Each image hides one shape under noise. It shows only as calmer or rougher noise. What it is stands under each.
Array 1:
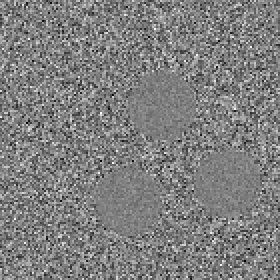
three dots
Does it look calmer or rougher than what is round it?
calmer
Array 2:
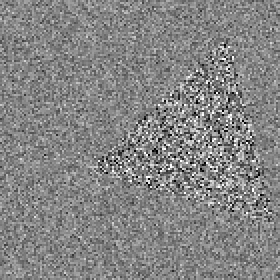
triangle
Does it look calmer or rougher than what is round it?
rougher
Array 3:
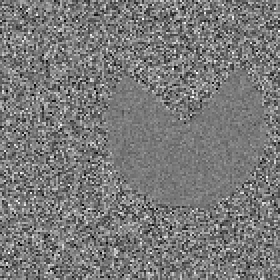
disc with a wedge cut out
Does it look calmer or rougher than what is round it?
calmer
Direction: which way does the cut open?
up
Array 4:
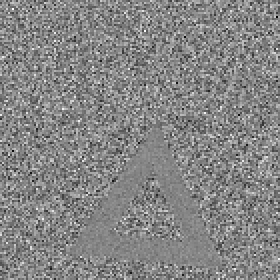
triangle frame
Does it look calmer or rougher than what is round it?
calmer
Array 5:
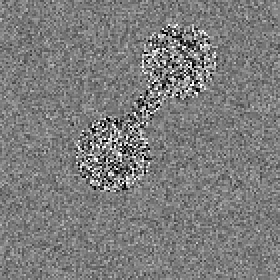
dumbbell
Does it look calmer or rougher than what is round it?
rougher
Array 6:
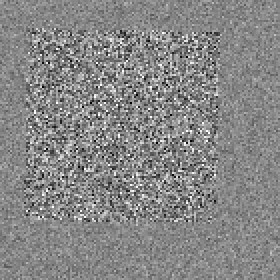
square
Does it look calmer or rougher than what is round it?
rougher
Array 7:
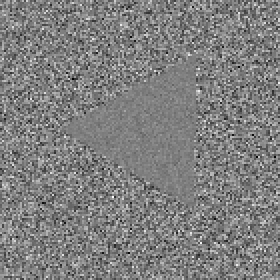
triangle
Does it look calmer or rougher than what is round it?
calmer
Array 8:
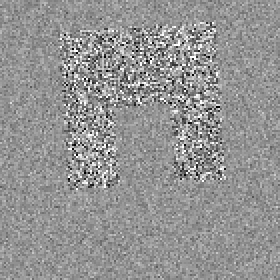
square with a notch
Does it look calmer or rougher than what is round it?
rougher
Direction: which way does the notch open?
down
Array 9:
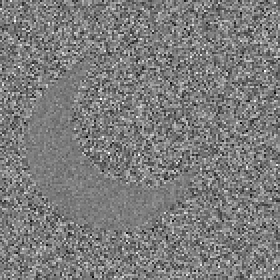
crescent
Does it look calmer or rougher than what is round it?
calmer
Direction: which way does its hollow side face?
up and right
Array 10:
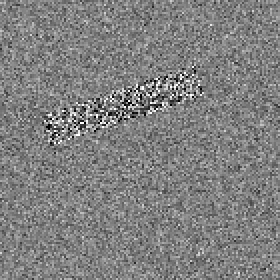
bar
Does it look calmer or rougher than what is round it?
rougher
